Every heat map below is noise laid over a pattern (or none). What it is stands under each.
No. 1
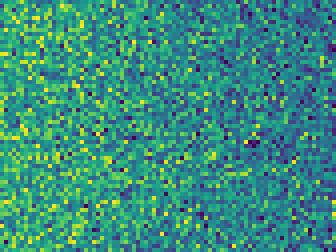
a smooth slope
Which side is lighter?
left
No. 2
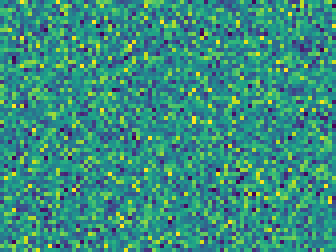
only noise
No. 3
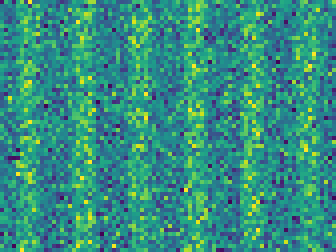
vertical stripes
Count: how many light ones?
6
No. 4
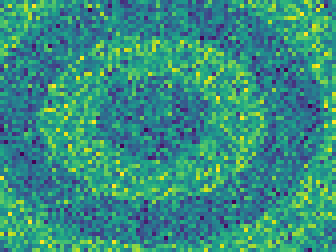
rings round one point
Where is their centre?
centre
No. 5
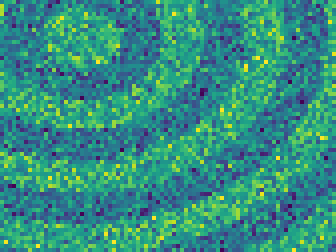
rings round one point
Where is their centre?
top left
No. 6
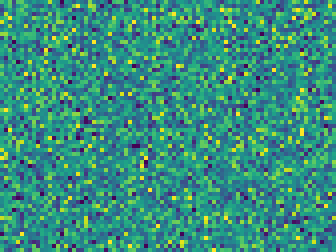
only noise
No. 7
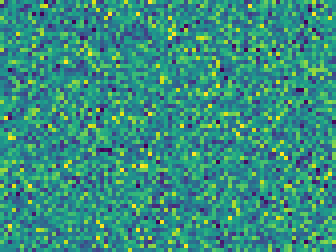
only noise
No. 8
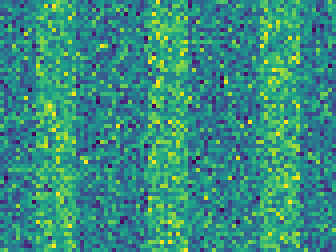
vertical stripes
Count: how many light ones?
3
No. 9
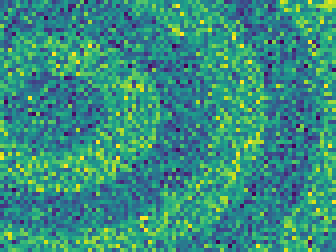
rings round one point
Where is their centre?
middle left
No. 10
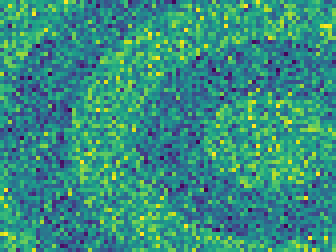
rings round one point
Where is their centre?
middle right
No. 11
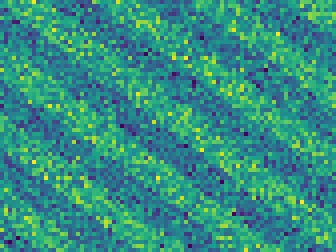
diagonal stripes
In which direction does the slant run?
top left to bottom right
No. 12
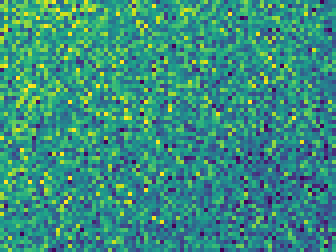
a smooth slope
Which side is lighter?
top left
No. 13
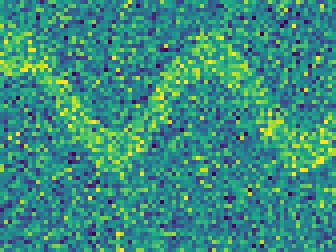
a wavy band
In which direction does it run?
left to right
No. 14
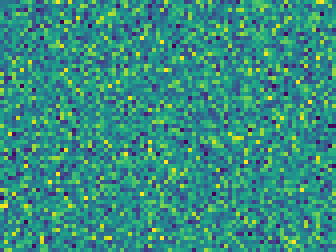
only noise
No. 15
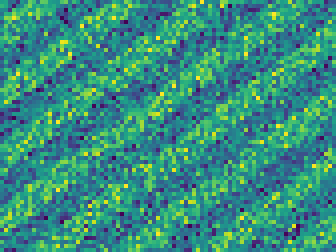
diagonal stripes
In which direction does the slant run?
bottom left to top right
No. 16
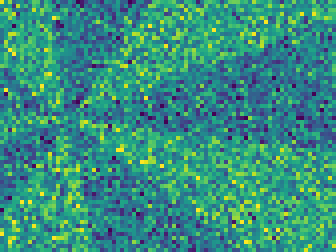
spokes from one point
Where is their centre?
middle left
